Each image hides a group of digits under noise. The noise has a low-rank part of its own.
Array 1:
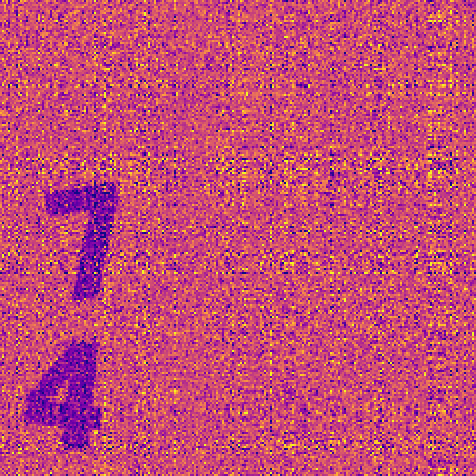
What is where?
middle left: 7; bottom left: 4
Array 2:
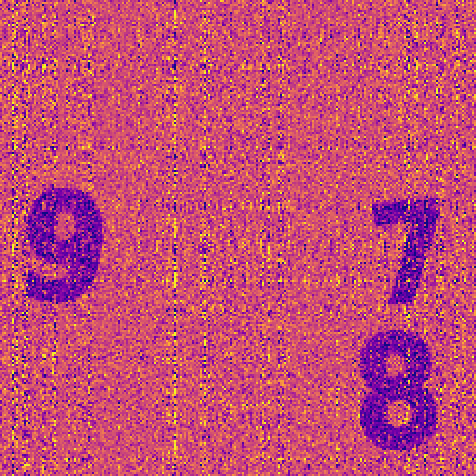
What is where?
middle left: 9; middle right: 7; bottom right: 8
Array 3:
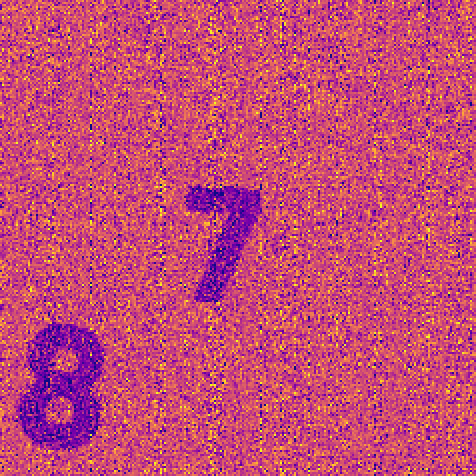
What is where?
centre: 7; bottom left: 8
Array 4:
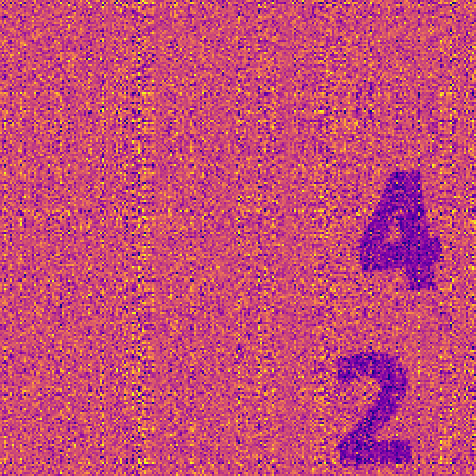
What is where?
middle right: 4; bottom right: 2
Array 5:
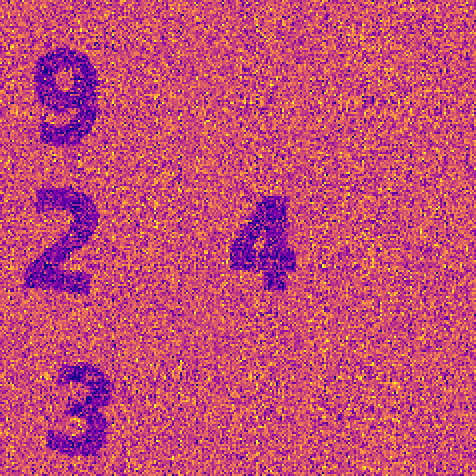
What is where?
top left: 9; middle left: 2; centre: 4; bottom left: 3
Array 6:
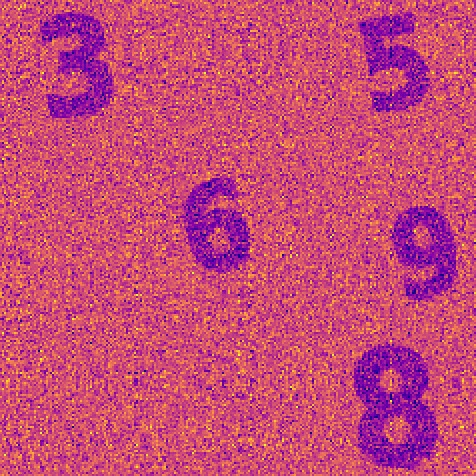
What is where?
top left: 3; top right: 5; centre: 6; middle right: 9; bottom right: 8
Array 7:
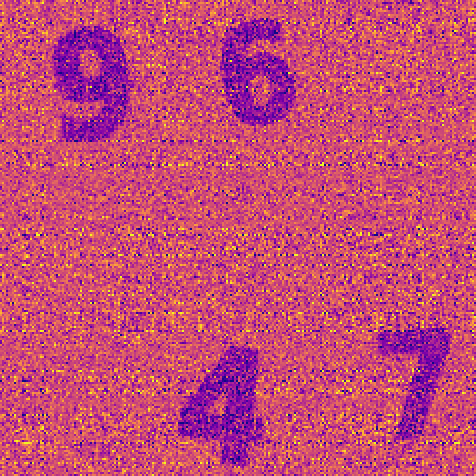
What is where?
top left: 9; top middle: 6; bottom middle: 4; bottom right: 7
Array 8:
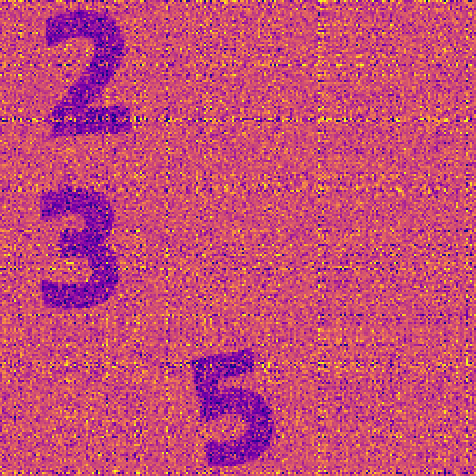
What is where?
top left: 2; middle left: 3; bottom middle: 5
